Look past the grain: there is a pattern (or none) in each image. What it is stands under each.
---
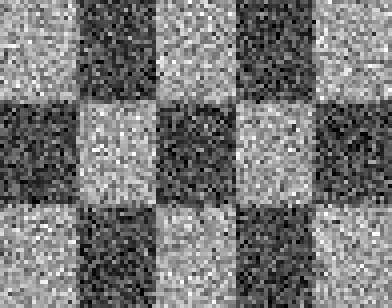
a checkerboard
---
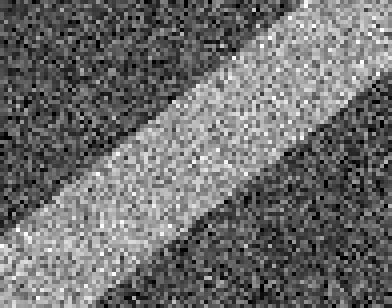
a diagonal band
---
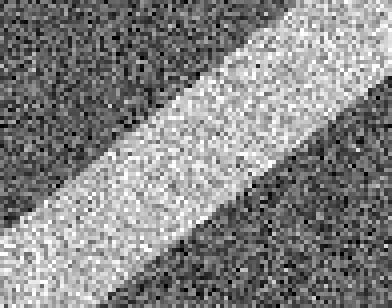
a diagonal band
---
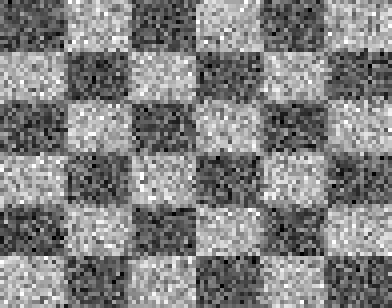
a checkerboard
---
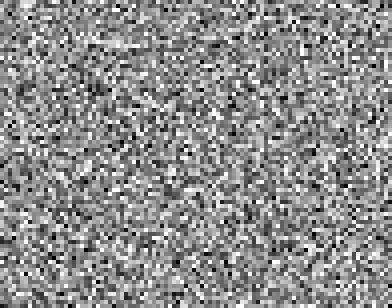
only noise
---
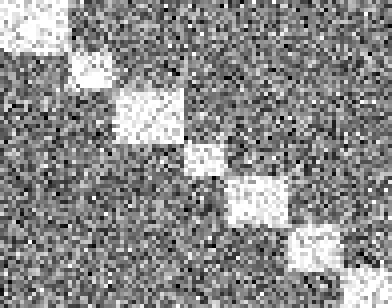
blocks along the diagonal
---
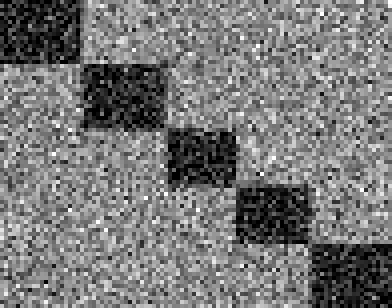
blocks along the diagonal
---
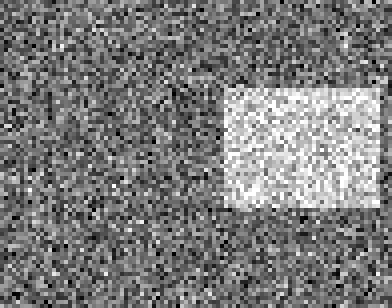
one block
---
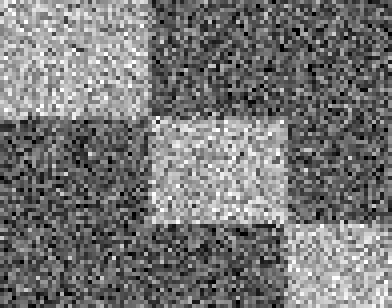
blocks along the diagonal
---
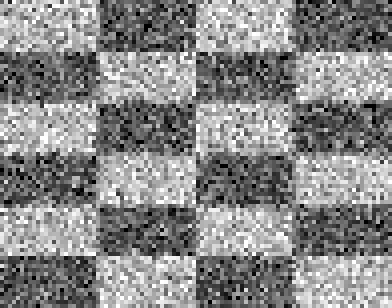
a checkerboard
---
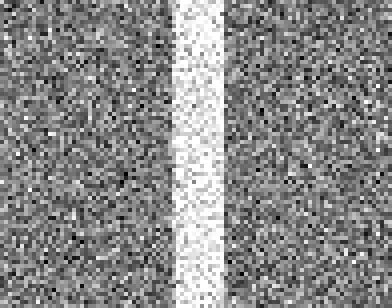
one band of columns
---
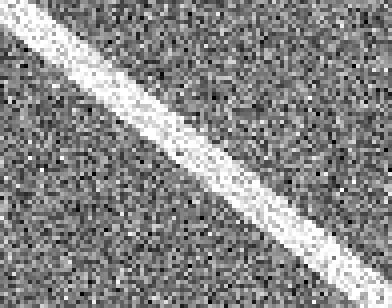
a diagonal band
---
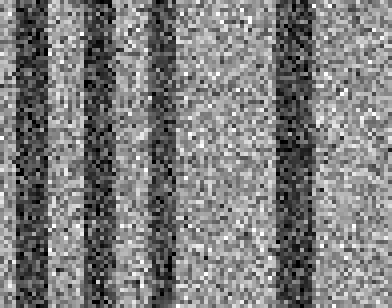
bands of columns
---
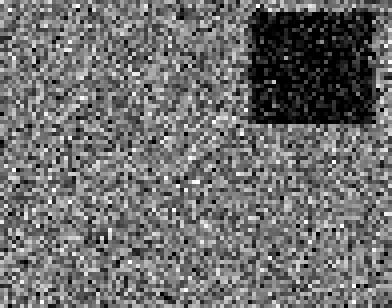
one block
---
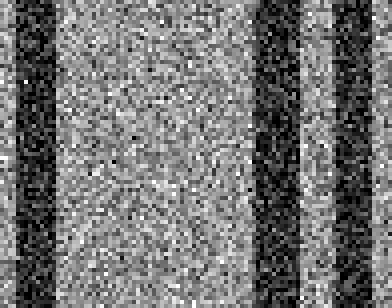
bands of columns
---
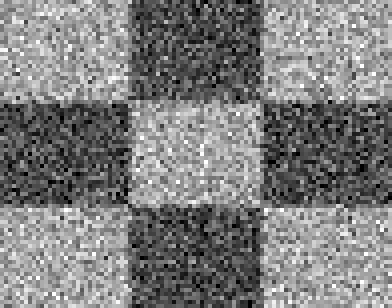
a checkerboard
